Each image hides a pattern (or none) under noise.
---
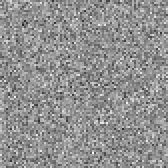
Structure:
only noise
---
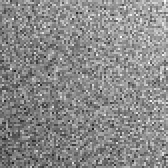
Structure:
a smooth slope
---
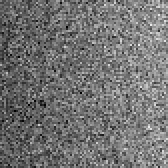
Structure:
a smooth slope
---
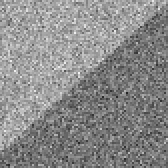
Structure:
a sharp edge
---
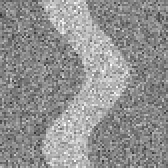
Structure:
a wavy band
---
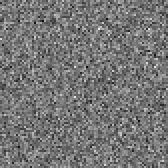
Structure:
only noise
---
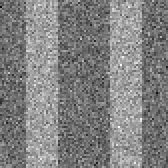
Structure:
vertical stripes
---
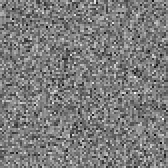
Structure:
only noise
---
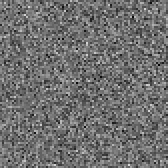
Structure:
only noise
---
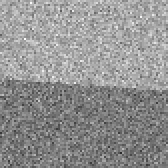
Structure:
a sharp edge
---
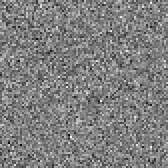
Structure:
only noise
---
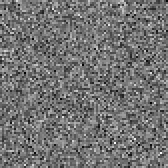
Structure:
only noise
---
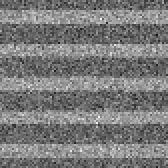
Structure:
horizontal stripes
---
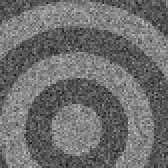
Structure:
rings round one point
